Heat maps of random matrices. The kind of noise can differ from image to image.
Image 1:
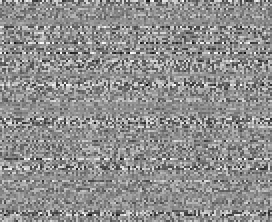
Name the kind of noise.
rows of uneven size
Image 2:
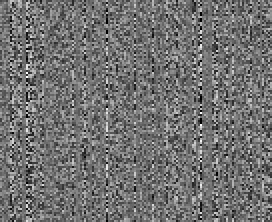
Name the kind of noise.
columns of uneven size
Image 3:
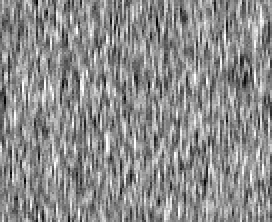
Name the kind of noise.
streaked along the columns
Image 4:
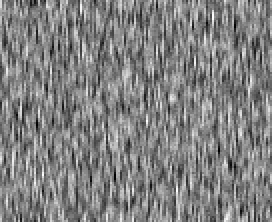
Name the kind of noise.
streaked along the columns
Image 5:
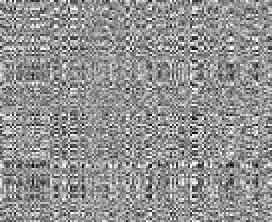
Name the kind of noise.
low rank plus noise
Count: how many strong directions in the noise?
two
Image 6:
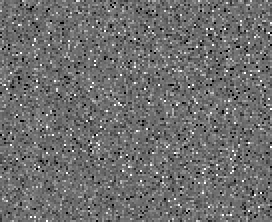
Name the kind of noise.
heavy tails
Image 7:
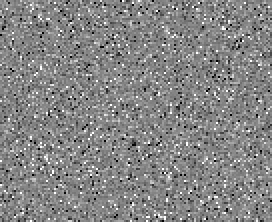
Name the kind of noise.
heavy tails
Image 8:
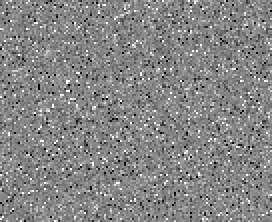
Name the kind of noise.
heavy tails
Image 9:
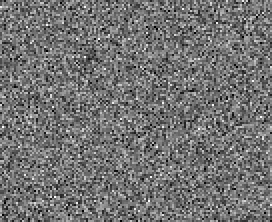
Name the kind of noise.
independent entries
